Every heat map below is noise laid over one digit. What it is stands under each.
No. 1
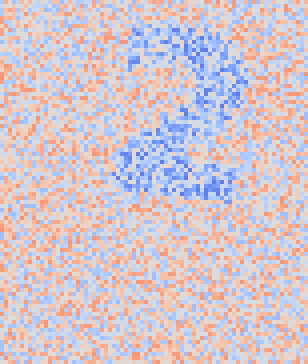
2
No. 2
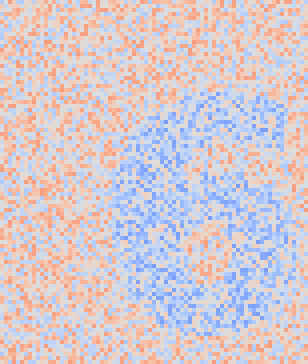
6
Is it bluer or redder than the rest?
bluer
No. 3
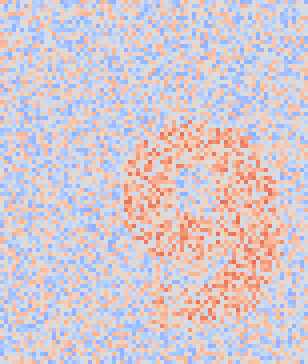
9
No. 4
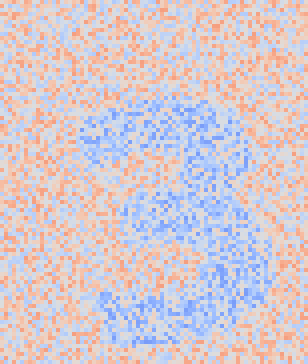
3
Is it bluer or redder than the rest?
bluer
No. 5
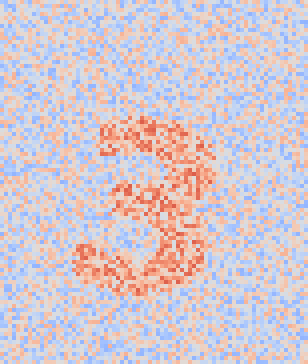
3
